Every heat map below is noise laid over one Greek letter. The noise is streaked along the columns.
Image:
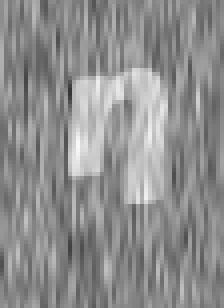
eta
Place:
centre
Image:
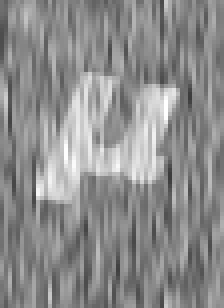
mu
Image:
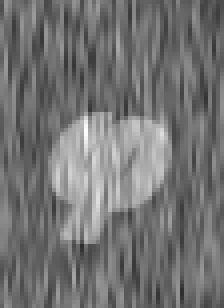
phi
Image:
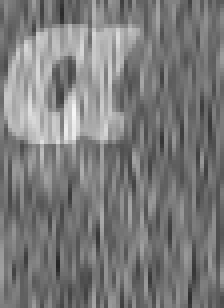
alpha
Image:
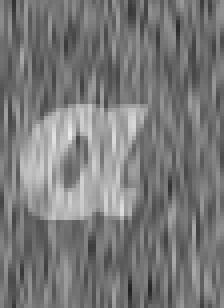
alpha
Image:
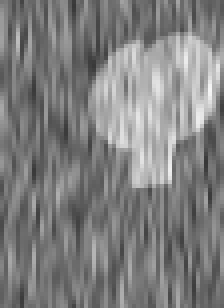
phi
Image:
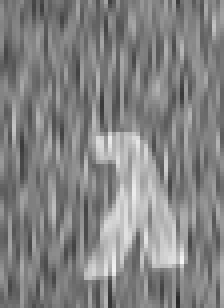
lambda
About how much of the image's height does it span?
half
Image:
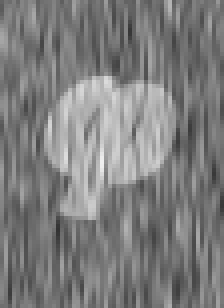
phi
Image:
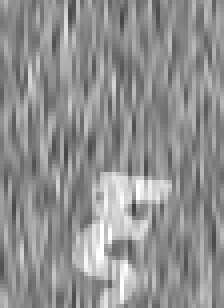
xi
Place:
bottom middle
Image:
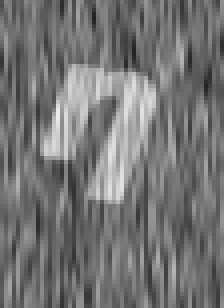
eta
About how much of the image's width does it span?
half
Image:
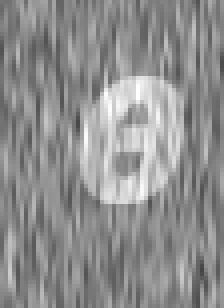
theta
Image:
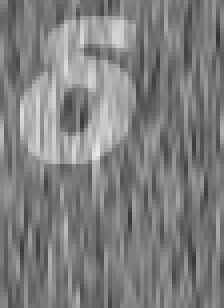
delta
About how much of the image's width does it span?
half
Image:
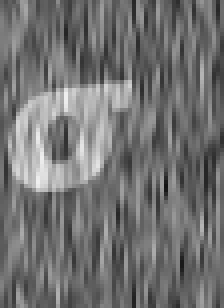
sigma
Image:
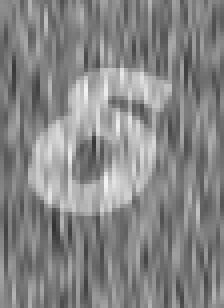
delta
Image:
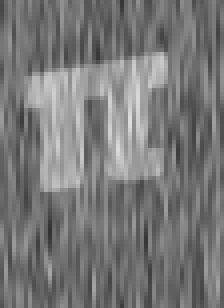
pi
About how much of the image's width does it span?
two thirds
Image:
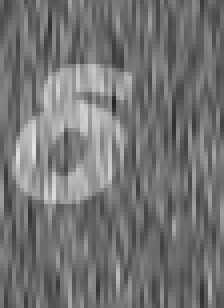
delta
